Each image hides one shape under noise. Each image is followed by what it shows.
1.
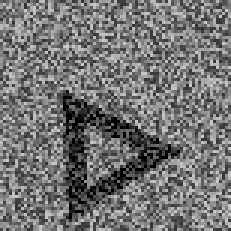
triangle frame
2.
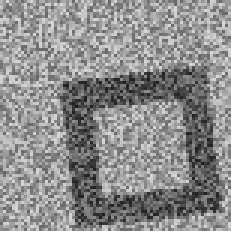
square frame
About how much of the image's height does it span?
two thirds
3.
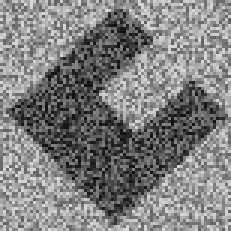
square with a notch
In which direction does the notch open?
up and right
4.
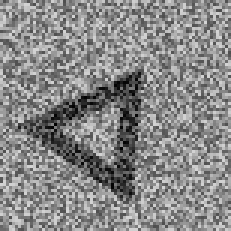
triangle frame
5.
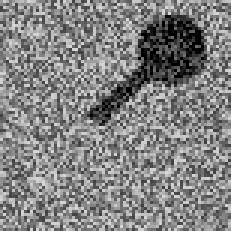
lollipop
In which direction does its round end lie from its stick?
up and right
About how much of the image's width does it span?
half
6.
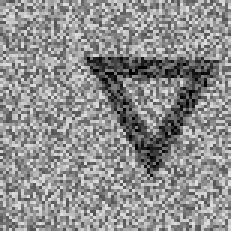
triangle frame
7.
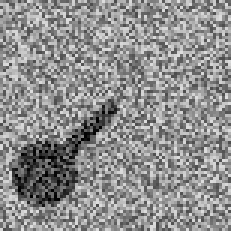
lollipop
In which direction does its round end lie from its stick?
down and left
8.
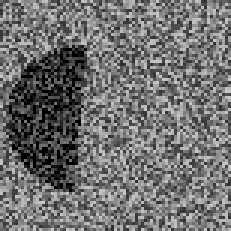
half disc
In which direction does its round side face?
left
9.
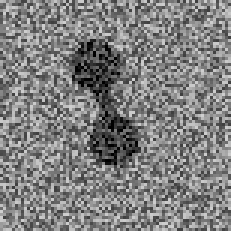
dumbbell
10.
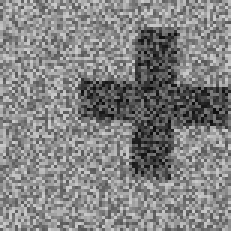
cross
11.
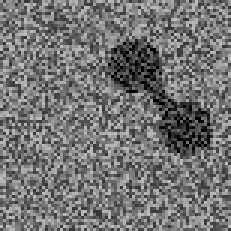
dumbbell
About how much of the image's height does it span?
half
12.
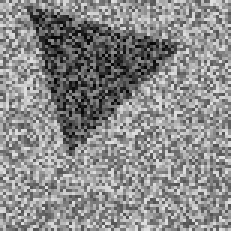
triangle
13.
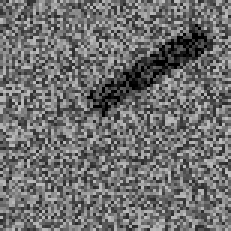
bar
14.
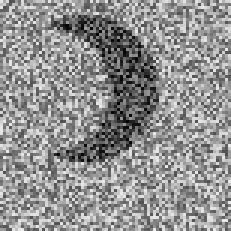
crescent
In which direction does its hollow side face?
left
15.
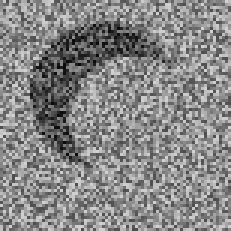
crescent
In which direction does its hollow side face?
down and right
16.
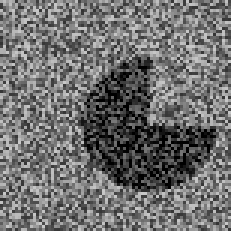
disc with a wedge cut out
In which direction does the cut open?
up and right
